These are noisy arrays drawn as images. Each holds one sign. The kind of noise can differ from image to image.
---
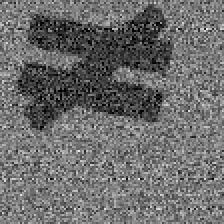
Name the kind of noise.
rows of uneven size
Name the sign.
not-equal sign
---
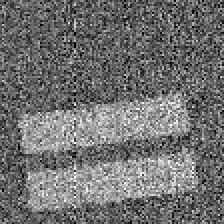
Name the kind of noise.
columns of uneven size
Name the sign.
equals sign
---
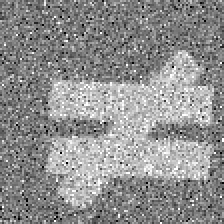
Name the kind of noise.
heavy tails
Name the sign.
not-equal sign
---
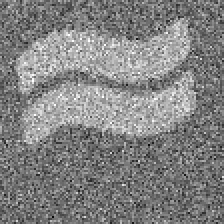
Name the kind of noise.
independent entries
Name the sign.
approximately sign
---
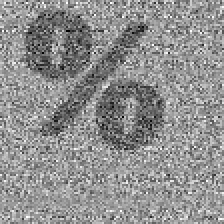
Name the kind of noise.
rows of uneven size
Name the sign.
percent sign
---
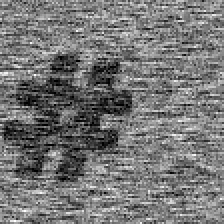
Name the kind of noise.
streaked along the rows
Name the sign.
hash sign
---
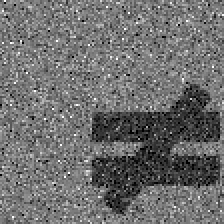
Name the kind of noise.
heavy tails
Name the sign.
not-equal sign
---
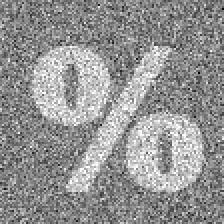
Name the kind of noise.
independent entries
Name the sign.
percent sign
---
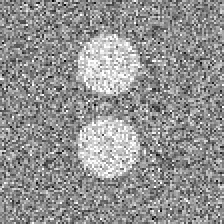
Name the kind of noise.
low rank plus noise
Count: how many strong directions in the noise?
one
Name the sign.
colon
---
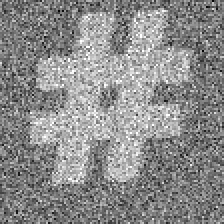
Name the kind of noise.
independent entries
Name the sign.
hash sign
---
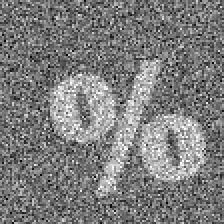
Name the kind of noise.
independent entries
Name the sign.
percent sign
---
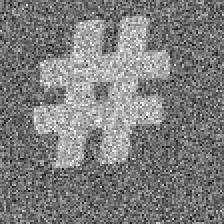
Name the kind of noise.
low rank plus noise
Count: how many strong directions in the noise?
two
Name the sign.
hash sign
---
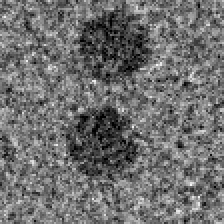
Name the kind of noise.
blotchy
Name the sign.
colon
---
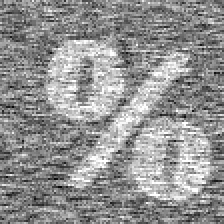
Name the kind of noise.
streaked along the rows
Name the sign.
percent sign
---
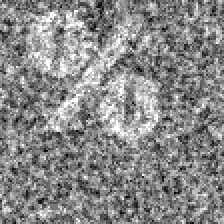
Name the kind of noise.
blotchy
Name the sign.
percent sign
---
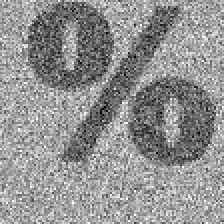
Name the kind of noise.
low rank plus noise
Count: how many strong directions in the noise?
five to eight
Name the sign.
percent sign
